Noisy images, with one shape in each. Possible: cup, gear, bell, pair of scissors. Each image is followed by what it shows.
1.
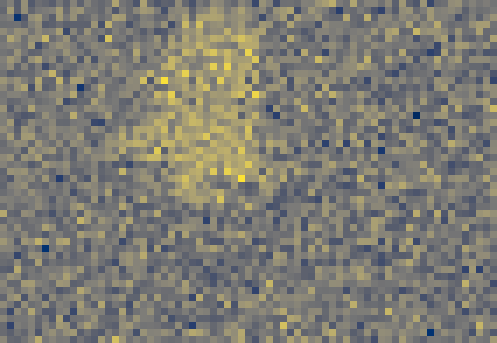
bell
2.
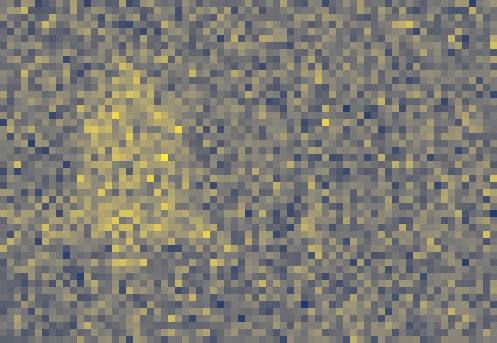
bell
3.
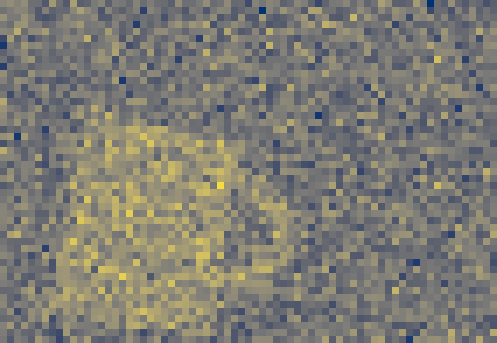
cup
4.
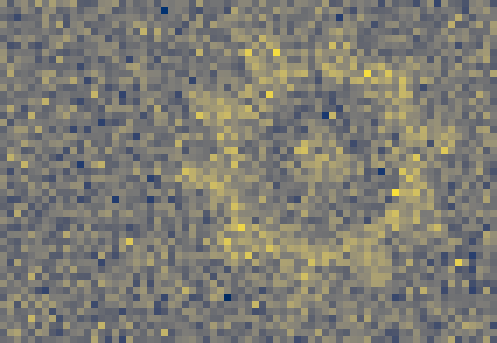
gear
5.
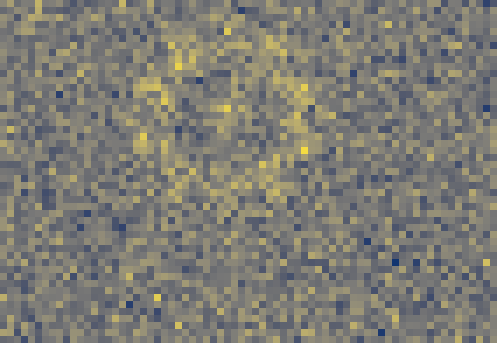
gear
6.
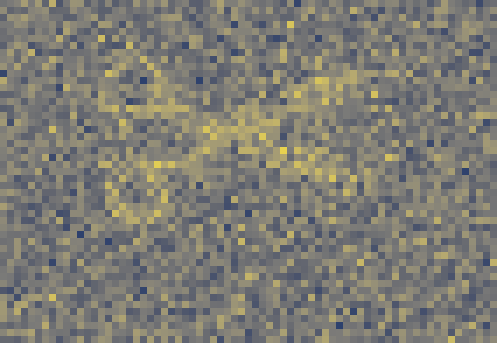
pair of scissors
